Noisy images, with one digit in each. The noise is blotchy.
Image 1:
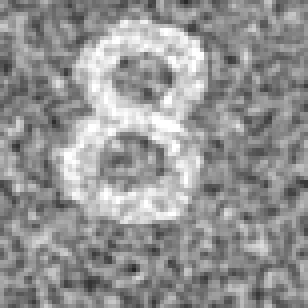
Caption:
light 8
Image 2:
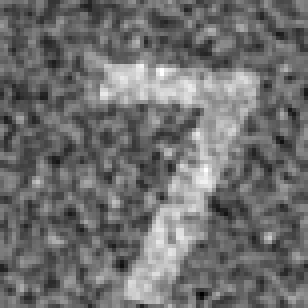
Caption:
light 7
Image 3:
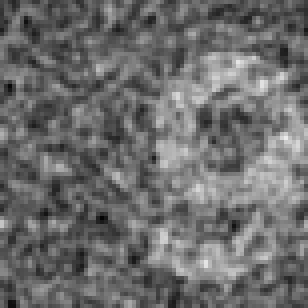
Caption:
light 9
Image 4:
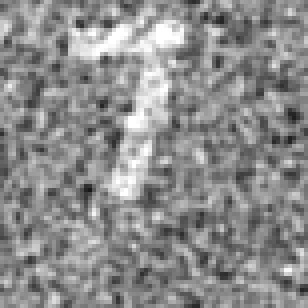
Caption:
light 7
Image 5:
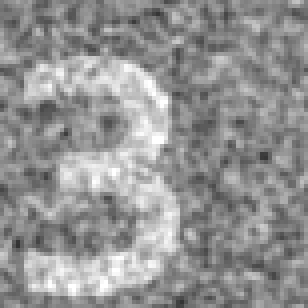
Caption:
light 3
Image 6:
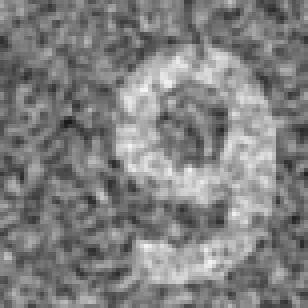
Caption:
light 9
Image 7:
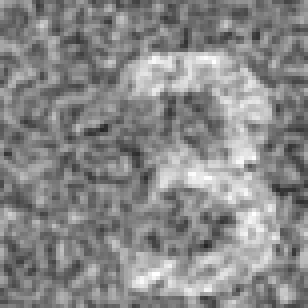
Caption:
light 3
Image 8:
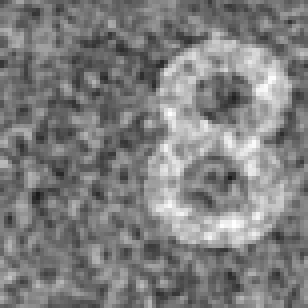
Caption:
light 8
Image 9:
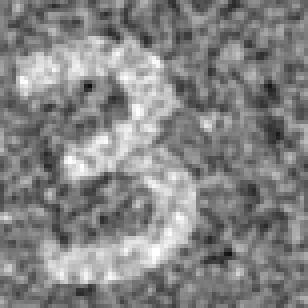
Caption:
light 3
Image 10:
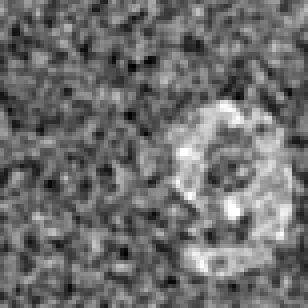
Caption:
light 9
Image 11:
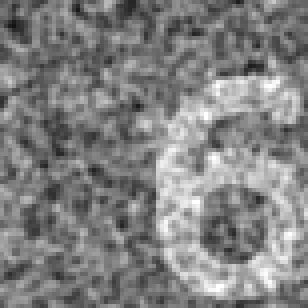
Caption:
light 6
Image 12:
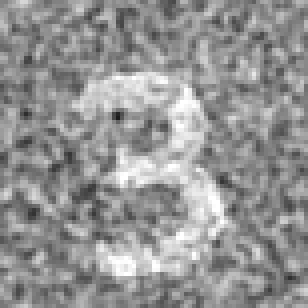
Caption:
light 3
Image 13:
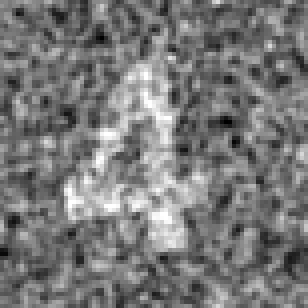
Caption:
light 4
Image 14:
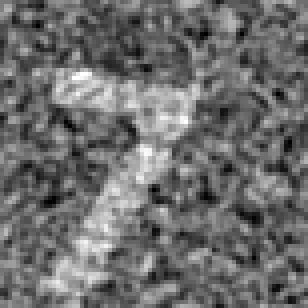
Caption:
light 7
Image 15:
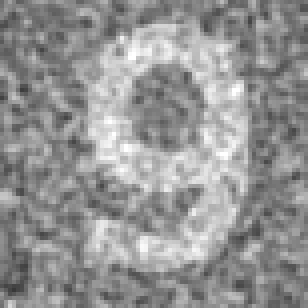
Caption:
light 9
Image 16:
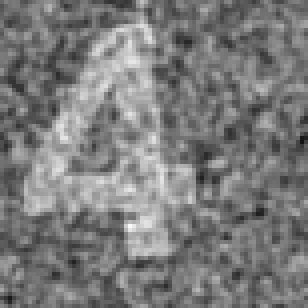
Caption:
light 4
